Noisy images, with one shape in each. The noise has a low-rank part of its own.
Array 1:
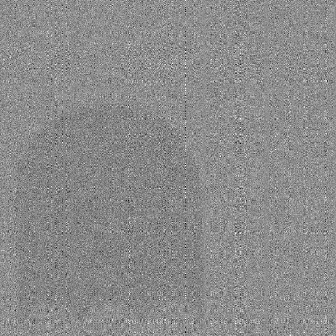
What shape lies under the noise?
ghost
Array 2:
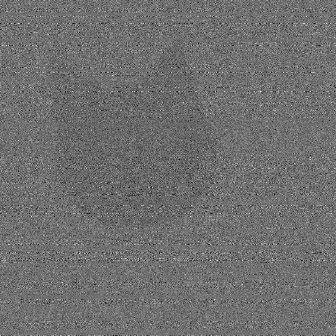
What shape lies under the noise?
cat's head
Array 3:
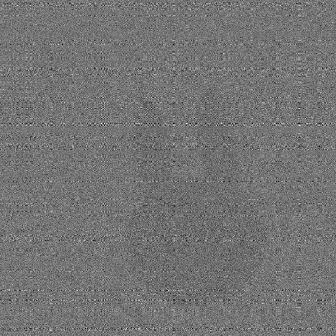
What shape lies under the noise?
rabbit's head
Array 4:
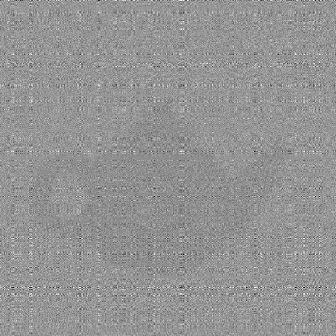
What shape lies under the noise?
teapot
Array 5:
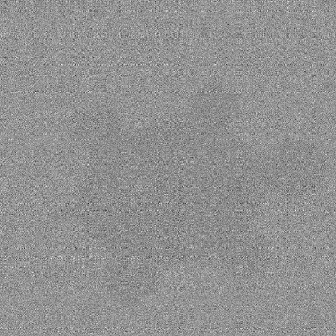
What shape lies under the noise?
turtle
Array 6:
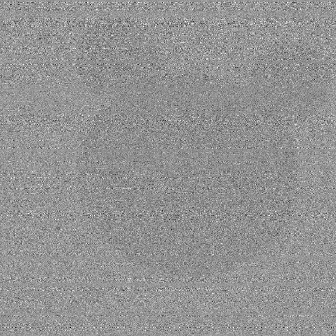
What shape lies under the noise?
bear's head
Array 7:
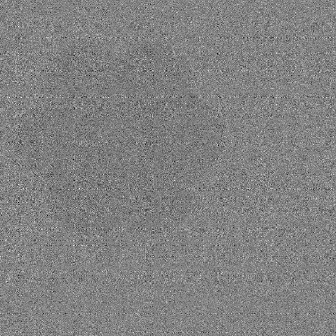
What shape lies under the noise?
flower
